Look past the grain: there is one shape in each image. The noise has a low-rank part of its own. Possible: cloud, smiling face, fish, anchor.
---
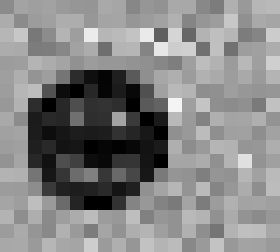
smiling face
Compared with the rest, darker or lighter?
darker
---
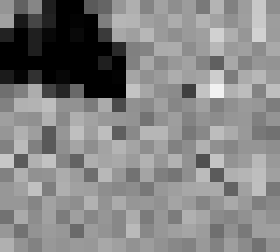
cloud
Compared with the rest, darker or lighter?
darker
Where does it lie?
top left
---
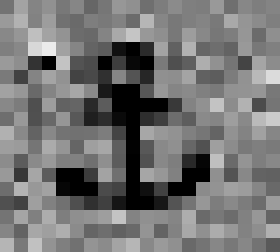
anchor
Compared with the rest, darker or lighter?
darker
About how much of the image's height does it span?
two thirds
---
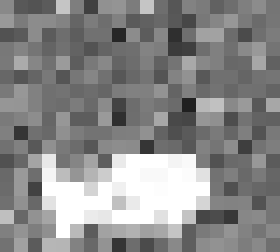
fish
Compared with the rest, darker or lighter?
lighter
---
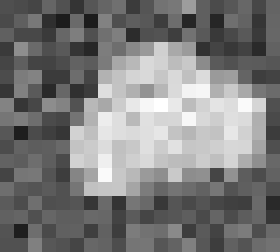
cloud
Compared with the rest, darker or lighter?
lighter
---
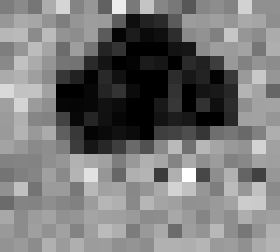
cloud
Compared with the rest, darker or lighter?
darker
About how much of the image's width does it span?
two thirds
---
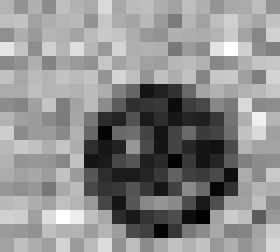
smiling face
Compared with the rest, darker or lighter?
darker
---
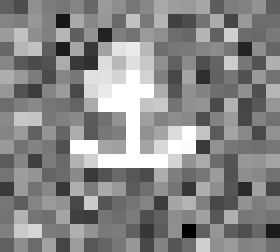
anchor
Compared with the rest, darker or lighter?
lighter
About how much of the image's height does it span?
half
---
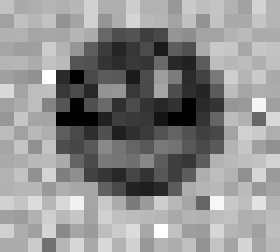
smiling face
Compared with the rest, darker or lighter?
darker
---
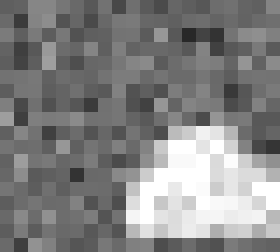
cloud
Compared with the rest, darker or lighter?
lighter
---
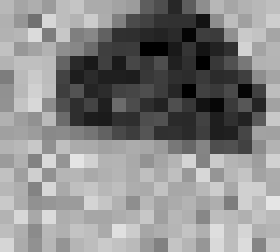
cloud
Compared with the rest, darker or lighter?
darker
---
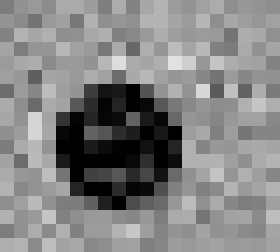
smiling face
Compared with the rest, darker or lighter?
darker
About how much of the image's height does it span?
half
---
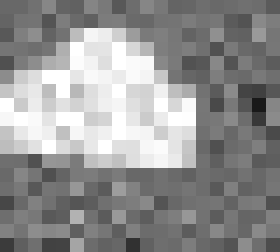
cloud
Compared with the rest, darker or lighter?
lighter
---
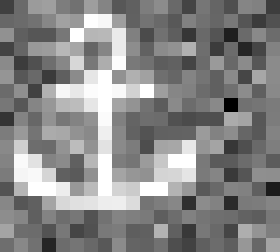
anchor
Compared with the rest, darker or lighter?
lighter
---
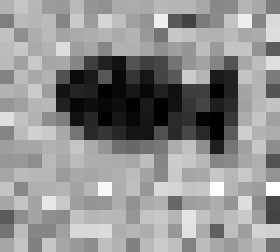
fish
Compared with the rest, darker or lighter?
darker
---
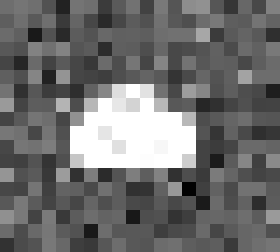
cloud
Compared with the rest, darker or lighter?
lighter
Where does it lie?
centre
